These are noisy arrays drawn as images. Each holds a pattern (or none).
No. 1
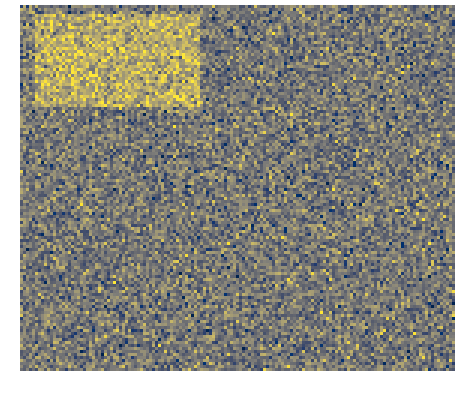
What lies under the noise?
one block
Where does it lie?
top left
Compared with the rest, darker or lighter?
lighter
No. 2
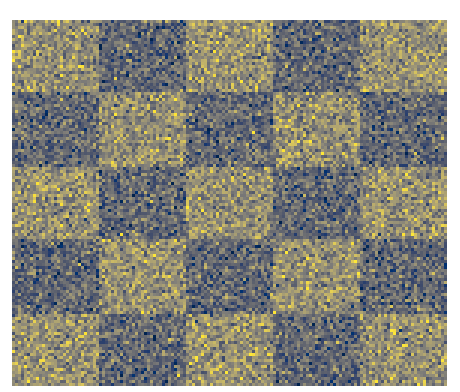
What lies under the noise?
a checkerboard
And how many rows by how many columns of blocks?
5 by 5
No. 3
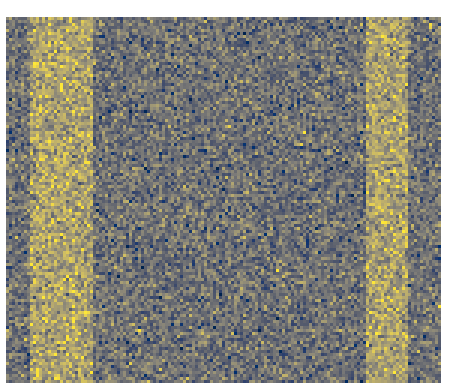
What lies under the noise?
bands of columns
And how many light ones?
2
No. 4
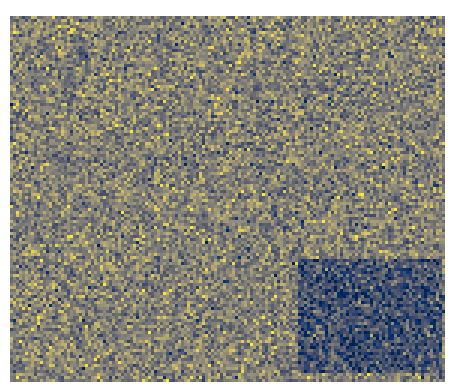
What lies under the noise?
one block
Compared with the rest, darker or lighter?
darker
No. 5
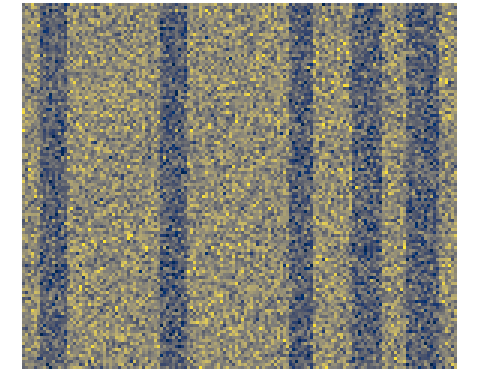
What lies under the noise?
bands of columns
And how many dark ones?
5
